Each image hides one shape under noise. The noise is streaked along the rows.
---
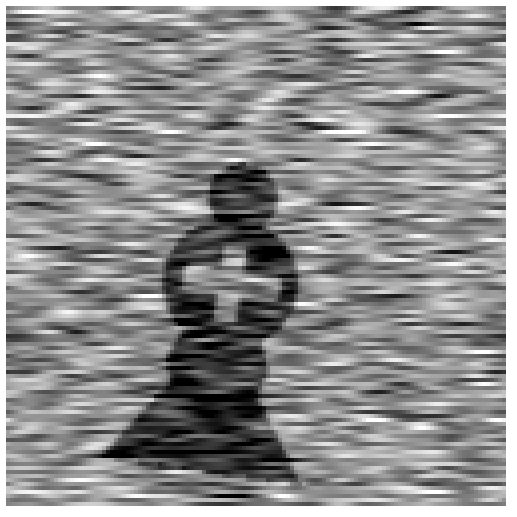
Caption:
dark chess bishop
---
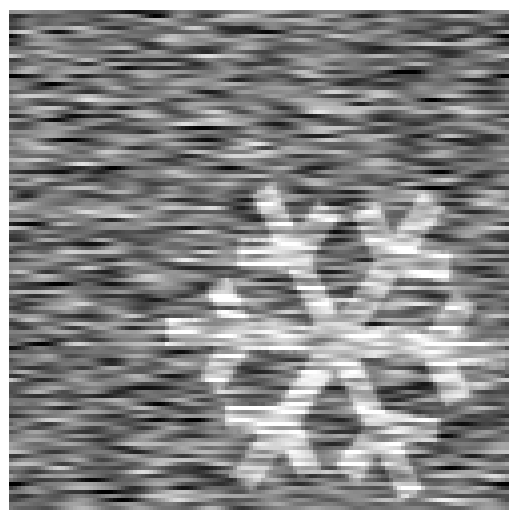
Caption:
light snowflake
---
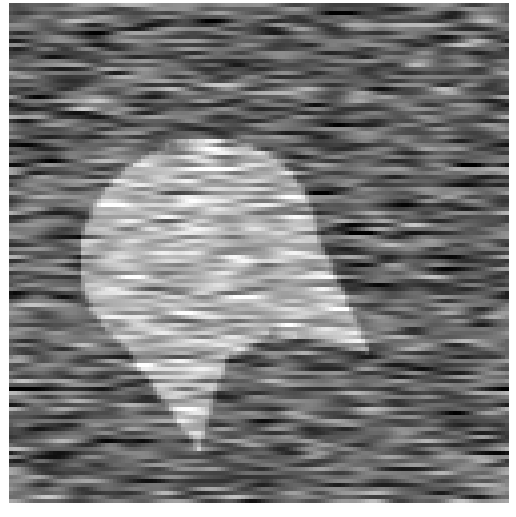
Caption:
light cat's head
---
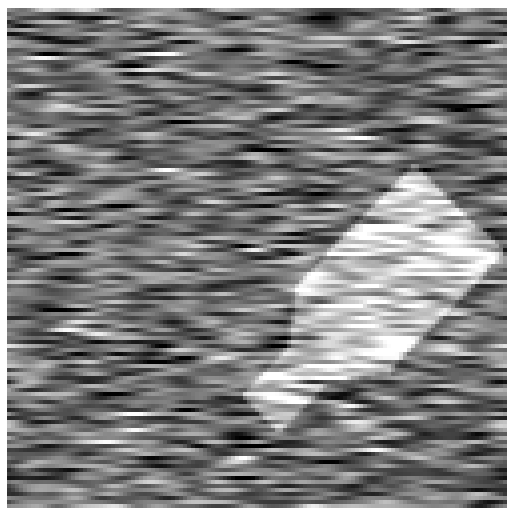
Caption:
light bottle
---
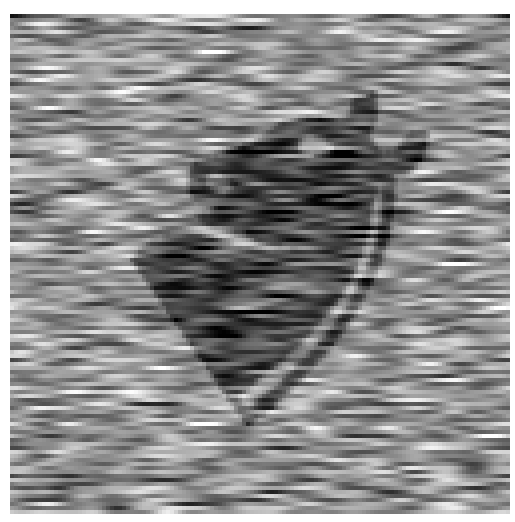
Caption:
dark chess knight
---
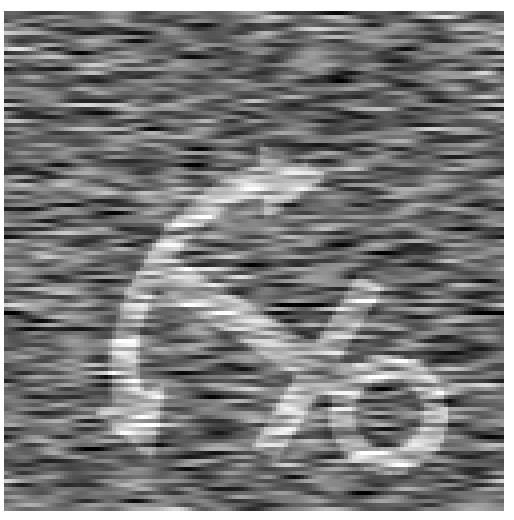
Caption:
light anchor
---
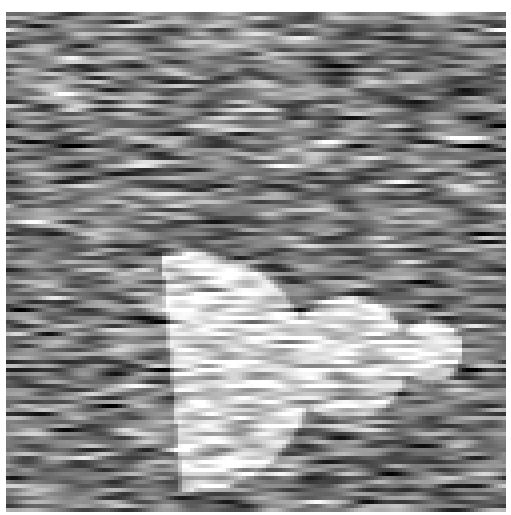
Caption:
light chess pawn
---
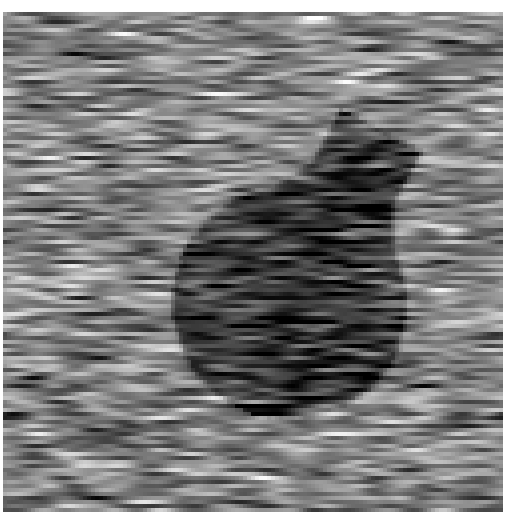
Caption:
dark light bulb
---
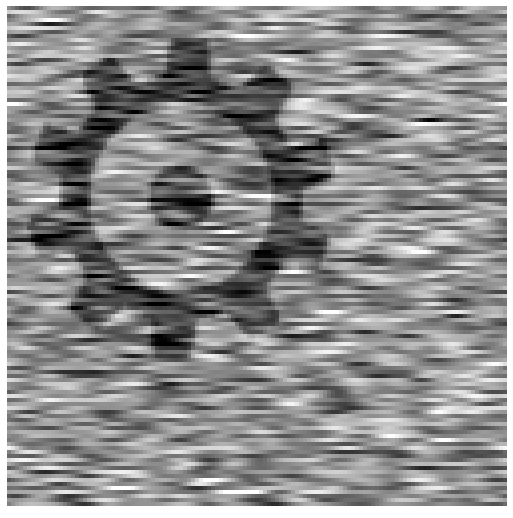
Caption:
dark gear
